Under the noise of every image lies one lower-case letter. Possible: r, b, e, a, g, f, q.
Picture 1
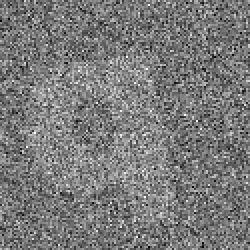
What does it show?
light q
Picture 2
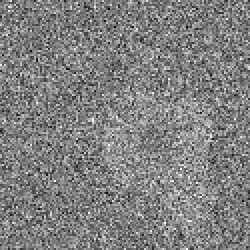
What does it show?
light q
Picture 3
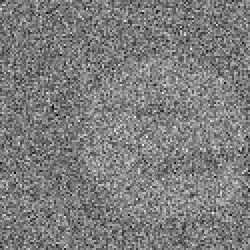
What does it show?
light e
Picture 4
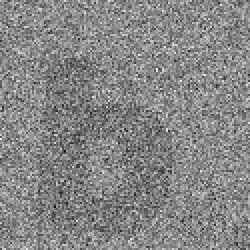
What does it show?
dark b
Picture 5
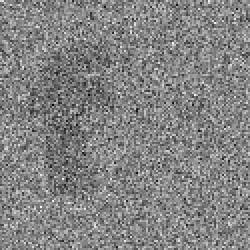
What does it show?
dark f
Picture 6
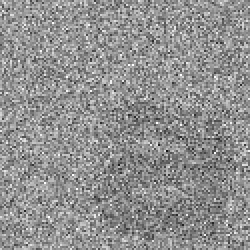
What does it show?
dark a
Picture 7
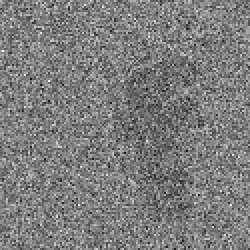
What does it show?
dark f
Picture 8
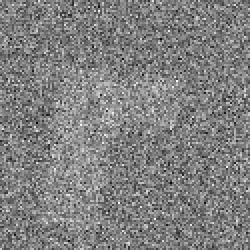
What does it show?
light r
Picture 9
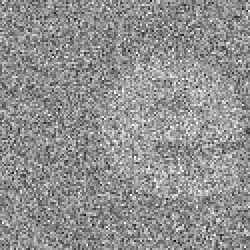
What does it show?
light e
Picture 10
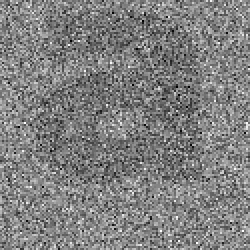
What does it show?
dark a
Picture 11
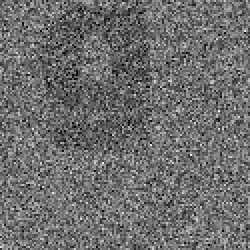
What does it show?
dark g
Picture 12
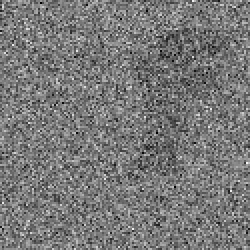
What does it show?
dark f
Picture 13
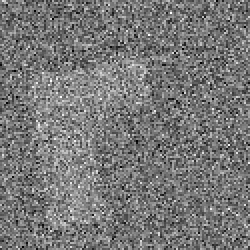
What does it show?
light r
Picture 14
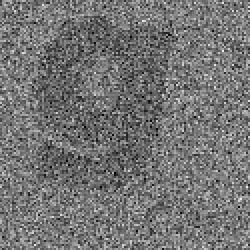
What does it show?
dark g
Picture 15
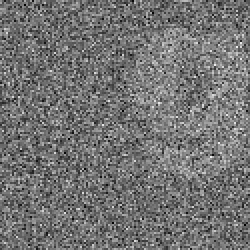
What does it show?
light g
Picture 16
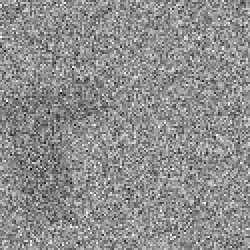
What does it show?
dark r
